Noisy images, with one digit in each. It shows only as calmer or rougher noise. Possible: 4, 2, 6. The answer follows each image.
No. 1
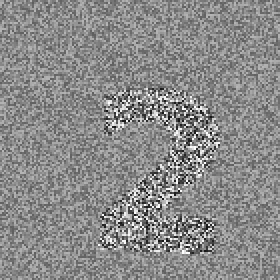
2
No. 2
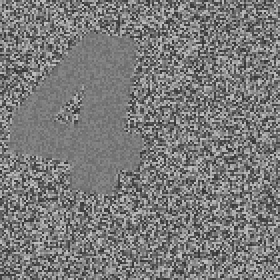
4
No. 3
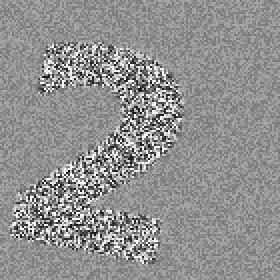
2
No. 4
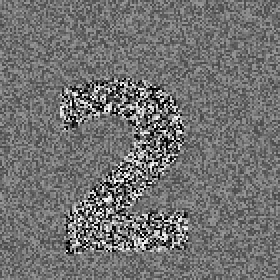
2
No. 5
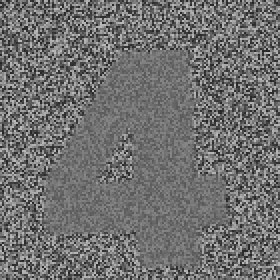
4
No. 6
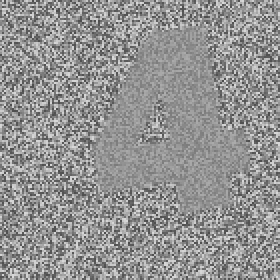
4
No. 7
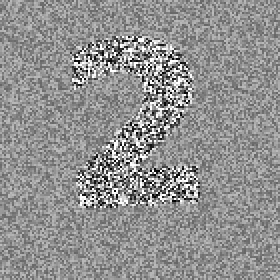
2
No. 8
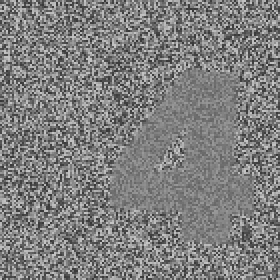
4
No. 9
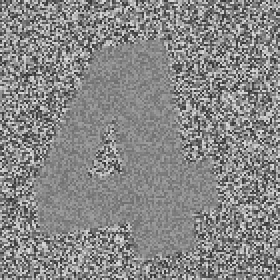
4
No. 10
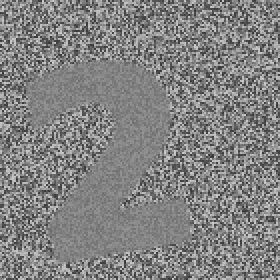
2
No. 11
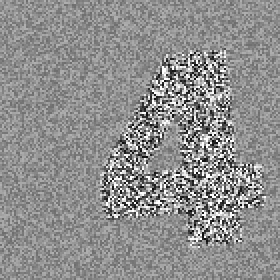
4
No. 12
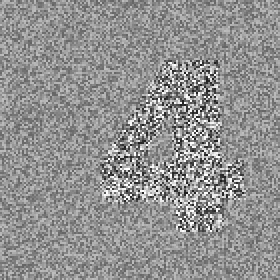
4
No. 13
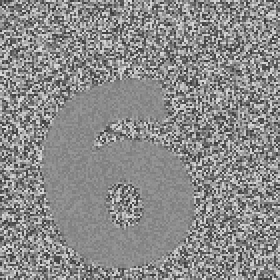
6
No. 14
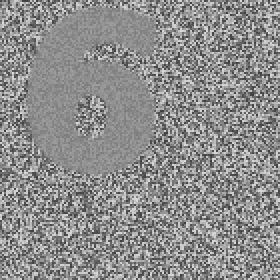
6
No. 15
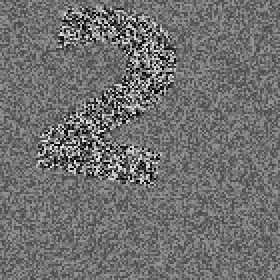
2
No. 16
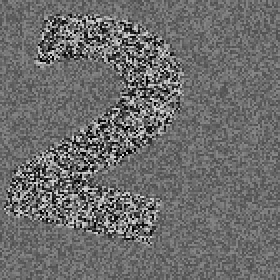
2
